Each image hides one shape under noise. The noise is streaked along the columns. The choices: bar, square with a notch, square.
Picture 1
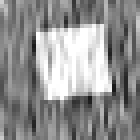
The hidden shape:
square
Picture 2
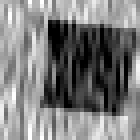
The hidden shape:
square
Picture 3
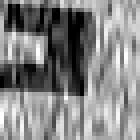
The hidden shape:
square with a notch
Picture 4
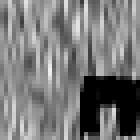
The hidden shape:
square with a notch
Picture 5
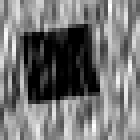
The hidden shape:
square
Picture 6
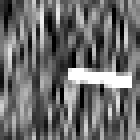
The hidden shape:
bar
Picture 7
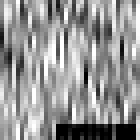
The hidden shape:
bar
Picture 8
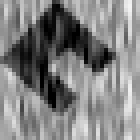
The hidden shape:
square with a notch
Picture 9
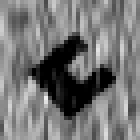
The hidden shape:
square with a notch
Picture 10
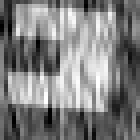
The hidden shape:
square with a notch
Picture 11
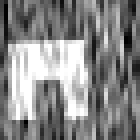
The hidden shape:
square with a notch
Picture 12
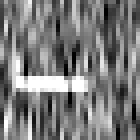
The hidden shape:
bar
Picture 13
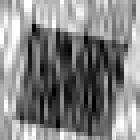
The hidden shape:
square
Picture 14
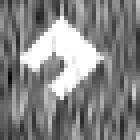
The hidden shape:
square with a notch
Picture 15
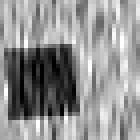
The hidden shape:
square
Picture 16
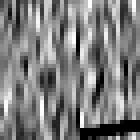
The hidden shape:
bar
